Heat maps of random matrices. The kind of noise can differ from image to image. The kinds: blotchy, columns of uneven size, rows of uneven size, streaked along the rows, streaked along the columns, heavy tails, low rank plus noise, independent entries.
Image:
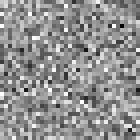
independent entries
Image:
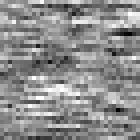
streaked along the rows
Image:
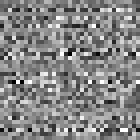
rows of uneven size
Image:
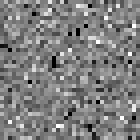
heavy tails
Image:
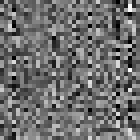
columns of uneven size
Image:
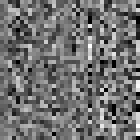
columns of uneven size
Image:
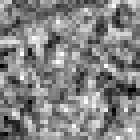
blotchy
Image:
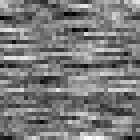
streaked along the rows
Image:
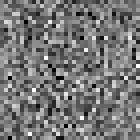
low rank plus noise
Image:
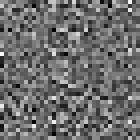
low rank plus noise
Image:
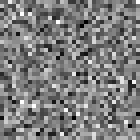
independent entries
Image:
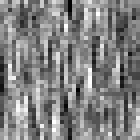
streaked along the columns
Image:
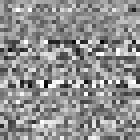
rows of uneven size
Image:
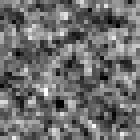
blotchy
